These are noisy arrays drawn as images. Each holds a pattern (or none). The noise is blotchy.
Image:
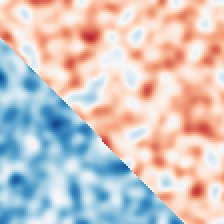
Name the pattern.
a sharp edge
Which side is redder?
top right
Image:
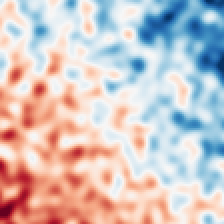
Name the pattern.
a smooth slope
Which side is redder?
bottom left
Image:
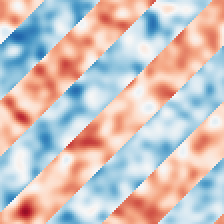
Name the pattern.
diagonal stripes
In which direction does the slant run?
bottom left to top right
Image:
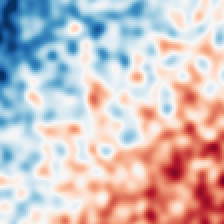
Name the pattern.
a smooth slope
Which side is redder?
bottom right
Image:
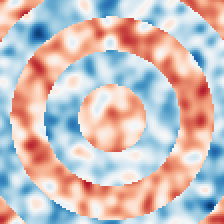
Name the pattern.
rings round one point
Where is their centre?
centre
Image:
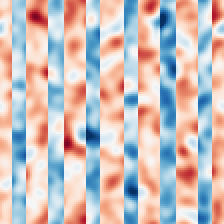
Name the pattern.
vertical stripes
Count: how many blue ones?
6
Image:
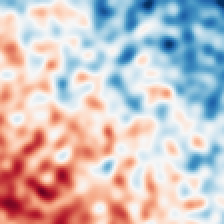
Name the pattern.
a smooth slope
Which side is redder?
bottom left
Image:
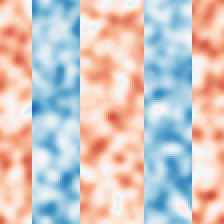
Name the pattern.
vertical stripes
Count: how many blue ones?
2
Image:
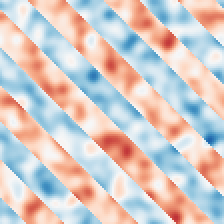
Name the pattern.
diagonal stripes
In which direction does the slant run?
top left to bottom right
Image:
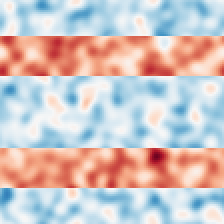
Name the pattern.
horizontal stripes
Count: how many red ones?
2
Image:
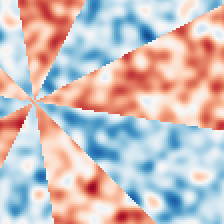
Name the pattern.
spokes from one point
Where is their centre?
middle left
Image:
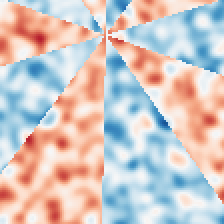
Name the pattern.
spokes from one point
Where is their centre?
top middle
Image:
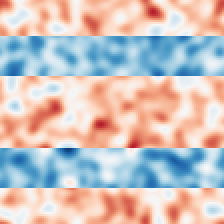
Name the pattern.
horizontal stripes
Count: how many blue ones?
2
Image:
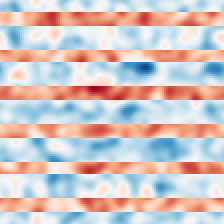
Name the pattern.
horizontal stripes
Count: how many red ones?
6
